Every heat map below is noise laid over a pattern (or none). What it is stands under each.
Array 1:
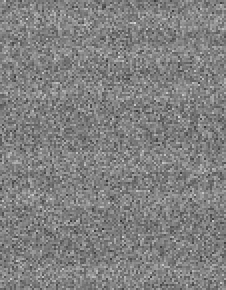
bands of rows
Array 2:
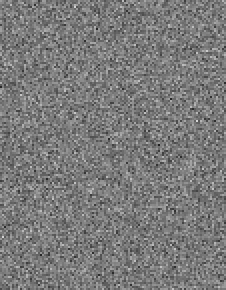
only noise
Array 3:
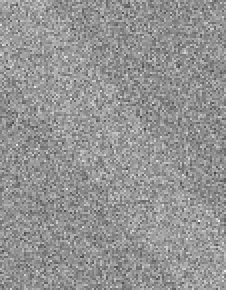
a diagonal band
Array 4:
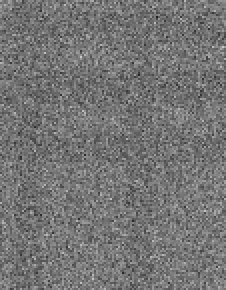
bands of rows crossing bands of columns
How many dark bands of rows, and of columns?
3 and 2
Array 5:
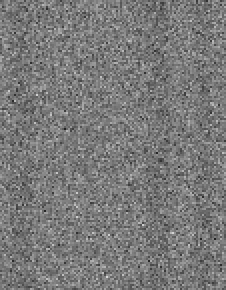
bands of columns
